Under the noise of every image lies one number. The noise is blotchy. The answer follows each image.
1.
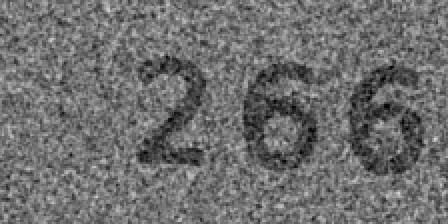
266
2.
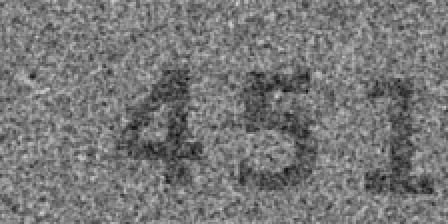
451
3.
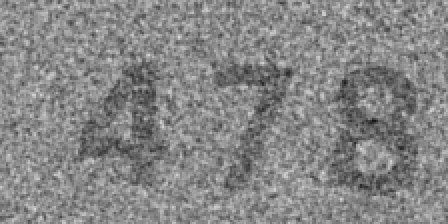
478
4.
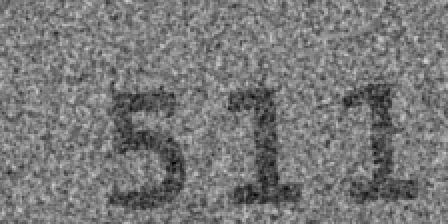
511
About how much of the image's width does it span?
two thirds
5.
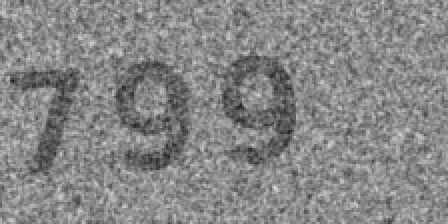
799
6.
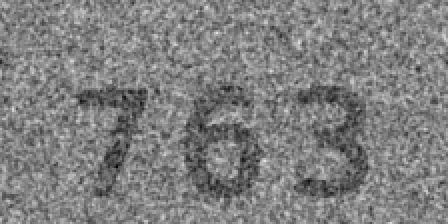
763
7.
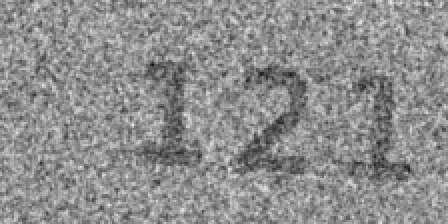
121
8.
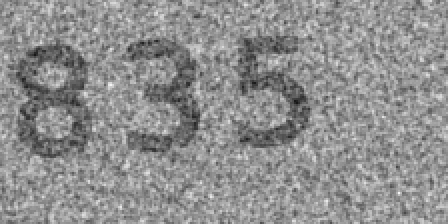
835
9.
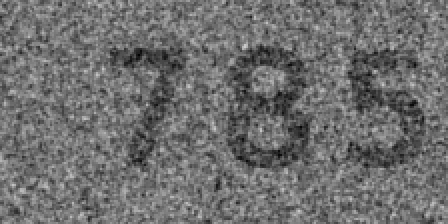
785
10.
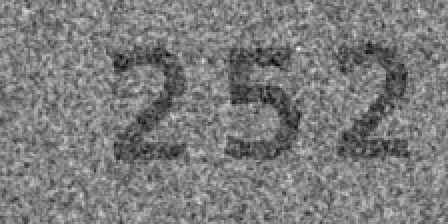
252
